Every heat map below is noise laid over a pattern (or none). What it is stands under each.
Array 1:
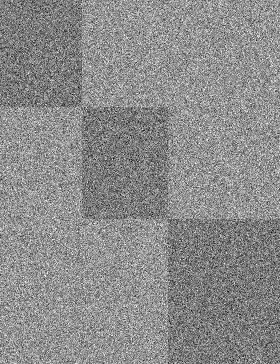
blocks along the diagonal
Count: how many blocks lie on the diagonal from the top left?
3
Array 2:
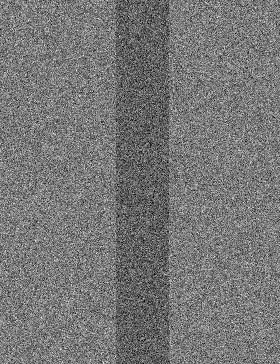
one band of columns
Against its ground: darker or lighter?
darker
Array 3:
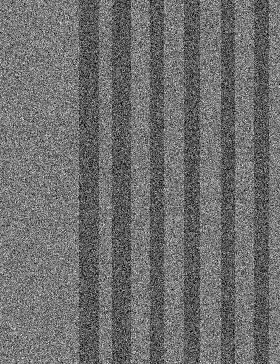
bands of columns
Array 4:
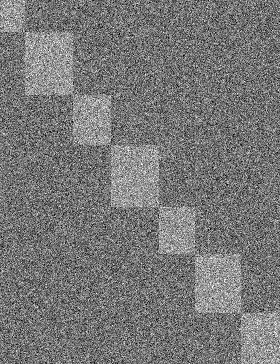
blocks along the diagonal
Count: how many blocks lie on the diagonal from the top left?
7
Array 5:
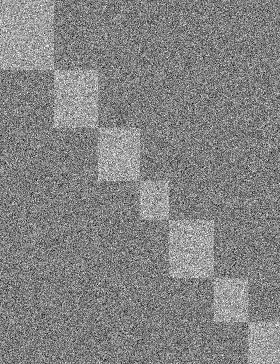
blocks along the diagonal
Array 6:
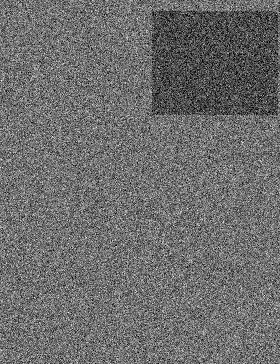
one block
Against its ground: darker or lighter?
darker
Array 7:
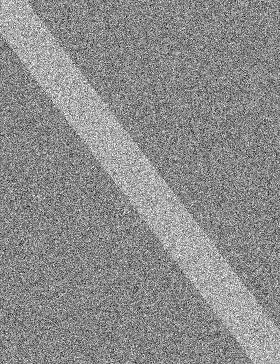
a diagonal band
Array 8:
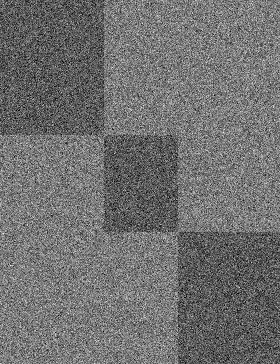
blocks along the diagonal
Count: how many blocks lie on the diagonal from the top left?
3
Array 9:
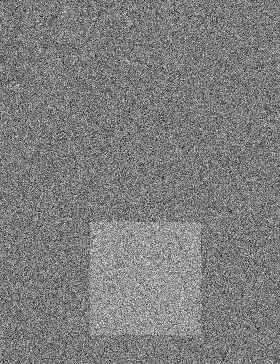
one block
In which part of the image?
bottom middle
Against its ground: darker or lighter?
lighter
